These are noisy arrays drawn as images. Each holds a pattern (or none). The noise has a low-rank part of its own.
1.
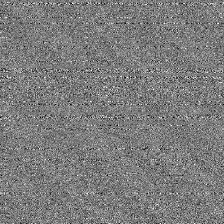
diagonal stripes
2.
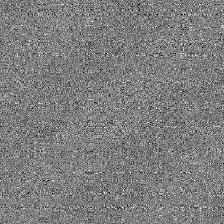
diagonal stripes
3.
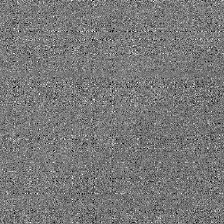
a sharp edge
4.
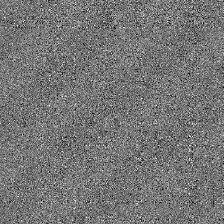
diagonal stripes
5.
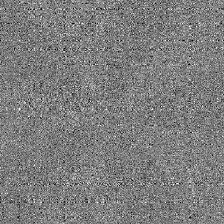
spokes from one point
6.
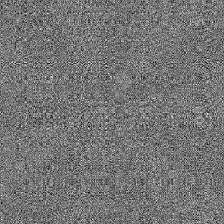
spokes from one point
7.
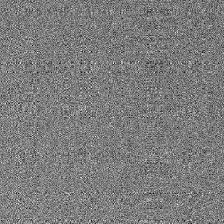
a smooth slope
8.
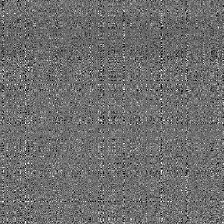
one horizontal stripe
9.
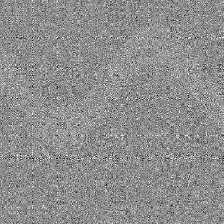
a wavy band
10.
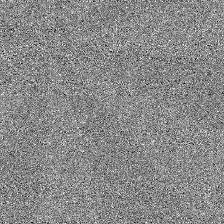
spokes from one point
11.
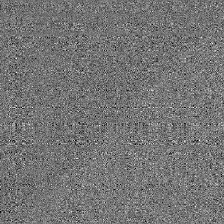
a sharp edge
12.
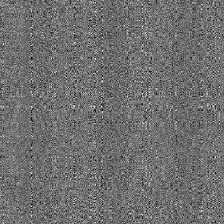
vertical stripes
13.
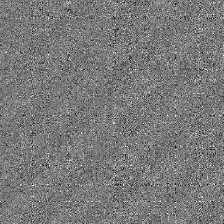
diagonal stripes
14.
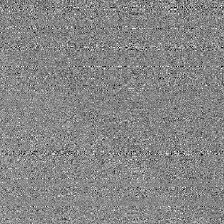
a sharp edge
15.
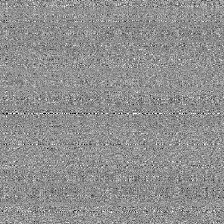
horizontal stripes
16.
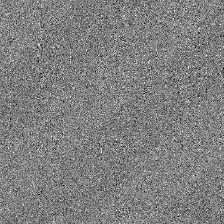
diagonal stripes
